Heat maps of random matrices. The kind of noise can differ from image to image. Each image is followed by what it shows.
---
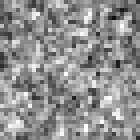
blotchy
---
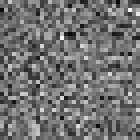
low rank plus noise
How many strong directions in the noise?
one
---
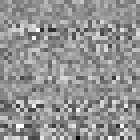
rows of uneven size
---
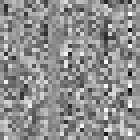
columns of uneven size
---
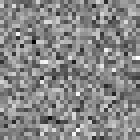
independent entries
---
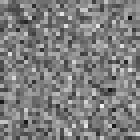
independent entries
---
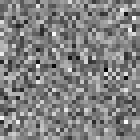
low rank plus noise
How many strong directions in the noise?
five to eight
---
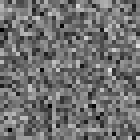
independent entries
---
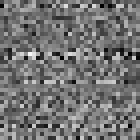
rows of uneven size
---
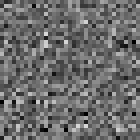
low rank plus noise
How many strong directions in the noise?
three or four
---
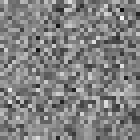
low rank plus noise
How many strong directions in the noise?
five to eight
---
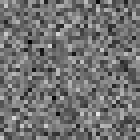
independent entries
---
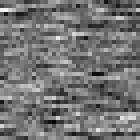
streaked along the rows
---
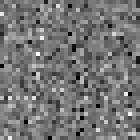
heavy tails
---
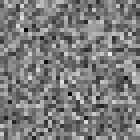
independent entries
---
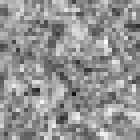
blotchy
